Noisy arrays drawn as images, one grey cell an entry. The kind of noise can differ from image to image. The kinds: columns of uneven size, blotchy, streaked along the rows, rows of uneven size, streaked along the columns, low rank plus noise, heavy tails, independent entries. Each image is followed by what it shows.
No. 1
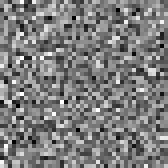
low rank plus noise
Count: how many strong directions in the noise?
three or four
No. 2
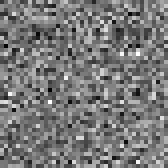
low rank plus noise
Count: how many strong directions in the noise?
one
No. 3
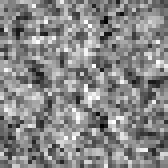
blotchy
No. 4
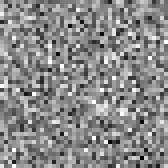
independent entries
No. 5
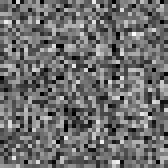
low rank plus noise
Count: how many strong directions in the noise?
three or four
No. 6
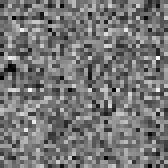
low rank plus noise
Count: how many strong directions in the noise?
three or four
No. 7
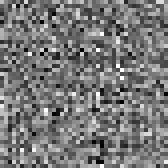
low rank plus noise
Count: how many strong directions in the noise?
five to eight
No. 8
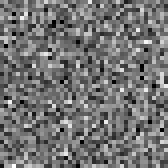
independent entries
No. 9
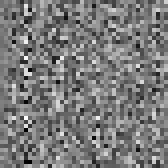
columns of uneven size
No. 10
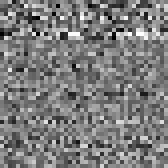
rows of uneven size
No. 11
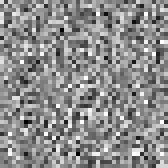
low rank plus noise
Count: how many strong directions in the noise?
five to eight
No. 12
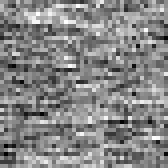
streaked along the rows
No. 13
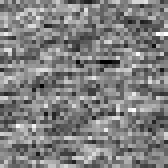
streaked along the rows
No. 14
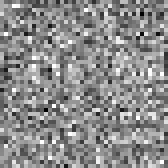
low rank plus noise
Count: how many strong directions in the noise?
two
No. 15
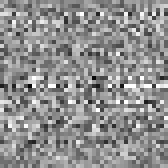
rows of uneven size
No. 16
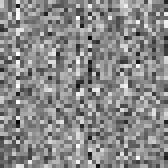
columns of uneven size
